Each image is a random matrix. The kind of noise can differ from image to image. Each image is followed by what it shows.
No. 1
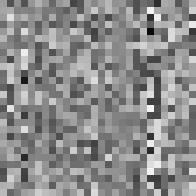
columns of uneven size
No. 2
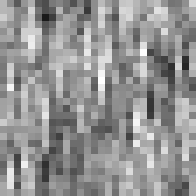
streaked along the columns
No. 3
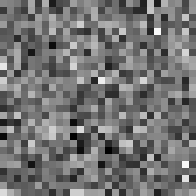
low rank plus noise
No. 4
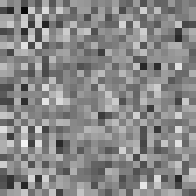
low rank plus noise
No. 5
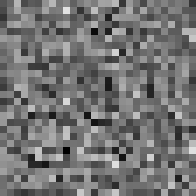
low rank plus noise
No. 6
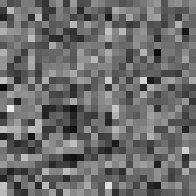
low rank plus noise
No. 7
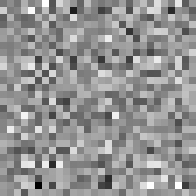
low rank plus noise
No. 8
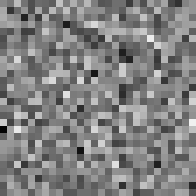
low rank plus noise
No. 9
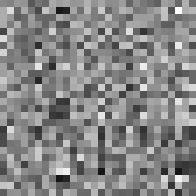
low rank plus noise
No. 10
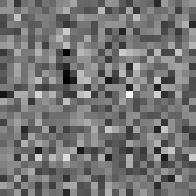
low rank plus noise
